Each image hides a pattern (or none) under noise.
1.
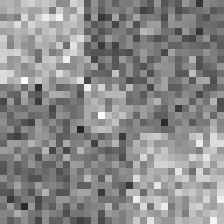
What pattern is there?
blocks along the diagonal
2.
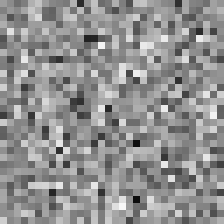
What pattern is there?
only noise
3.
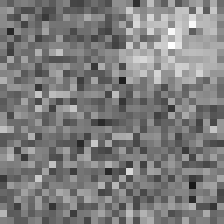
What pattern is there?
one block
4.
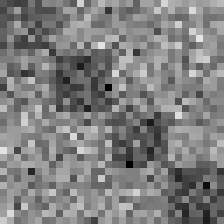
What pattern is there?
blocks along the diagonal
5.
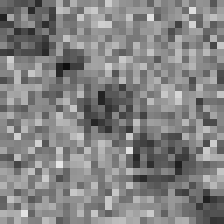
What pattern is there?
blocks along the diagonal
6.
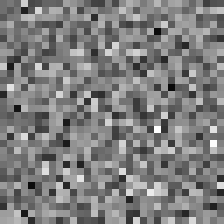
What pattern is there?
only noise
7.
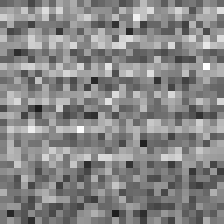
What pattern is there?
bands of rows
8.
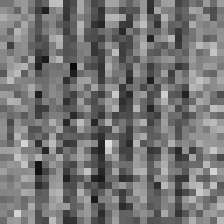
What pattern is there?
bands of columns
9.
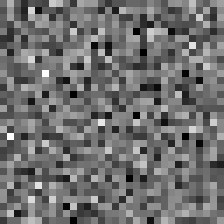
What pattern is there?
only noise
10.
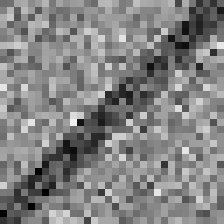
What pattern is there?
a diagonal band
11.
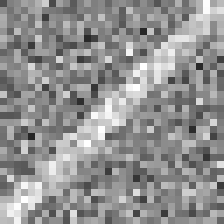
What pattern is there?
a diagonal band
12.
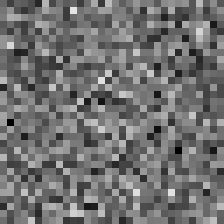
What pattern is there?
only noise
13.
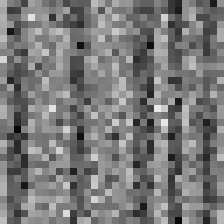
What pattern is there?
bands of columns
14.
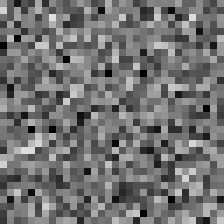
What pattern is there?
only noise
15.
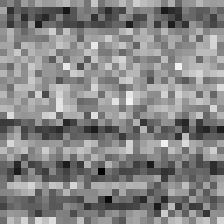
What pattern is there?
bands of rows
